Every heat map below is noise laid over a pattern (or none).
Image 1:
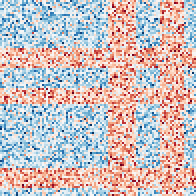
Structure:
bands of rows crossing bands of columns
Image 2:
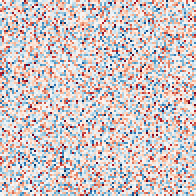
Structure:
only noise
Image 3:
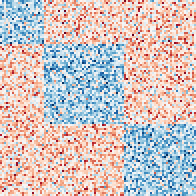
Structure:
blocks along the diagonal
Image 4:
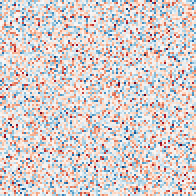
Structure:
only noise
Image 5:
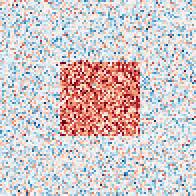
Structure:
one block
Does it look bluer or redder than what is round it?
redder
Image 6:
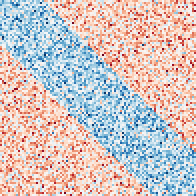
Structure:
a diagonal band
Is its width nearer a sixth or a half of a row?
a half
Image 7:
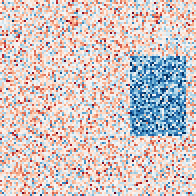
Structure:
one block
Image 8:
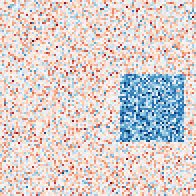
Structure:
one block
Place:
middle right
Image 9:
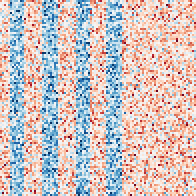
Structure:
bands of columns
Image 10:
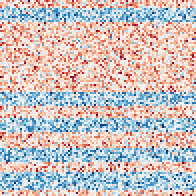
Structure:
bands of rows
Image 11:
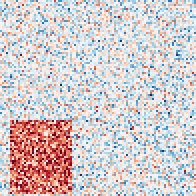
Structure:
one block
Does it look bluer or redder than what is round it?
redder
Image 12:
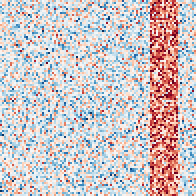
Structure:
one band of columns
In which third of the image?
right
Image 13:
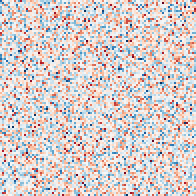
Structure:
only noise
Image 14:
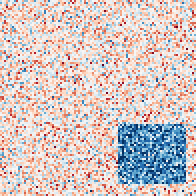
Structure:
one block
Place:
bottom right
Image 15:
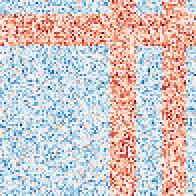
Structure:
bands of rows crossing bands of columns
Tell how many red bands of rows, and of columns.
1 and 2
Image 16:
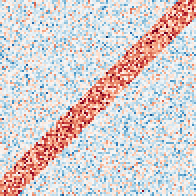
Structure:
a diagonal band
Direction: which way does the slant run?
bottom left to top right
